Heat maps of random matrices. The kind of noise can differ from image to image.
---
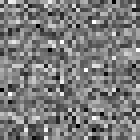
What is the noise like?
low rank plus noise
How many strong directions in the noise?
two
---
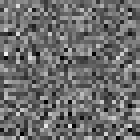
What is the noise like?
low rank plus noise
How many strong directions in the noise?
three or four
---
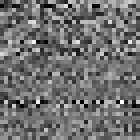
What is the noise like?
rows of uneven size
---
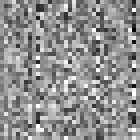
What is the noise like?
columns of uneven size
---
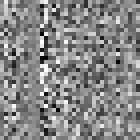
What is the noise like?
columns of uneven size
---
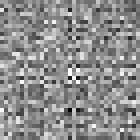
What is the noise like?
low rank plus noise
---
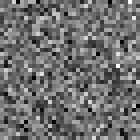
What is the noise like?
independent entries
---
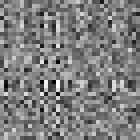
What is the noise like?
low rank plus noise
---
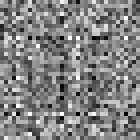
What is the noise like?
low rank plus noise
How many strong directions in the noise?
one
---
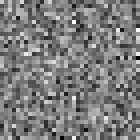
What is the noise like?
independent entries
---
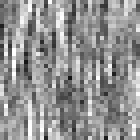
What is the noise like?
streaked along the columns
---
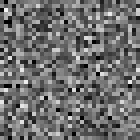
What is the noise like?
independent entries
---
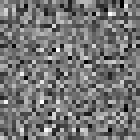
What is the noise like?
low rank plus noise
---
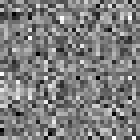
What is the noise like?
low rank plus noise
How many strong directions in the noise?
one
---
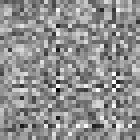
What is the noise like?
low rank plus noise
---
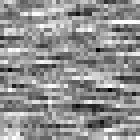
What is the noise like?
streaked along the rows
